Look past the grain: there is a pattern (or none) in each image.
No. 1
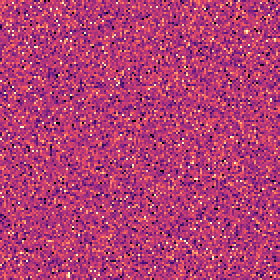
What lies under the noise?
only noise
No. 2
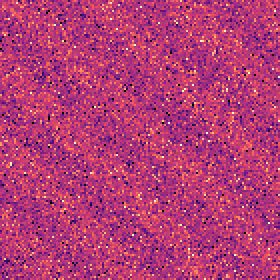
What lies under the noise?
diagonal stripes
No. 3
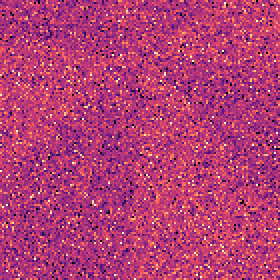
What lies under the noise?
spokes from one point
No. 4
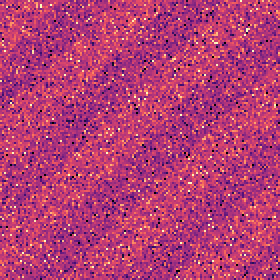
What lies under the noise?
diagonal stripes
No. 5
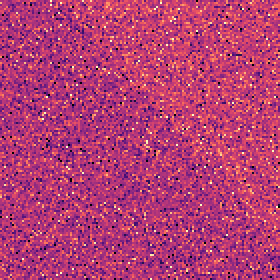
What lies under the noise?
a sharp edge
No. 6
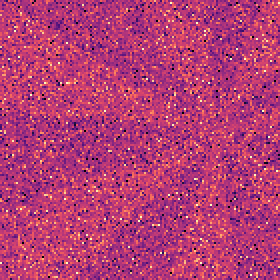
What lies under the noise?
spokes from one point
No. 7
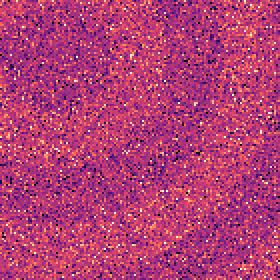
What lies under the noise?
rings round one point
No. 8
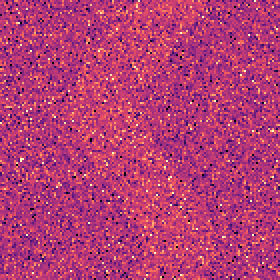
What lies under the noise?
a wavy band
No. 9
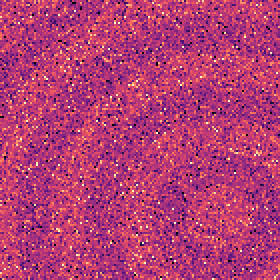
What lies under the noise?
rings round one point
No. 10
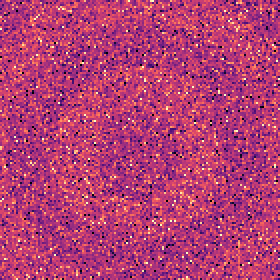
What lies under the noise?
rings round one point
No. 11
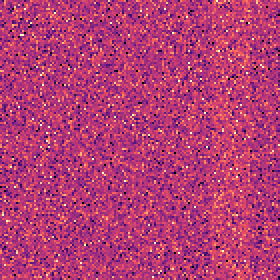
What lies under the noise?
one vertical stripe
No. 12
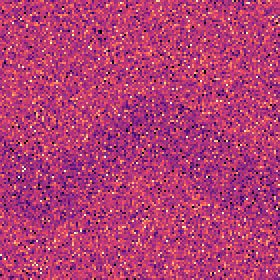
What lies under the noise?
a wavy band
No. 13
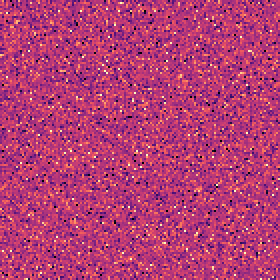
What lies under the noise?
only noise
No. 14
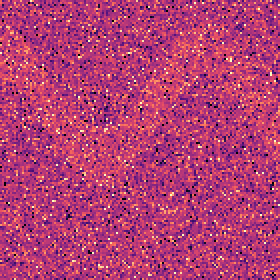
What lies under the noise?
a wavy band
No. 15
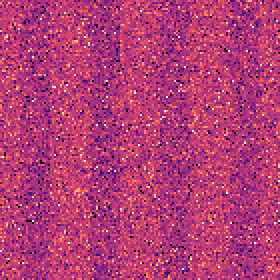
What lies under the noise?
vertical stripes
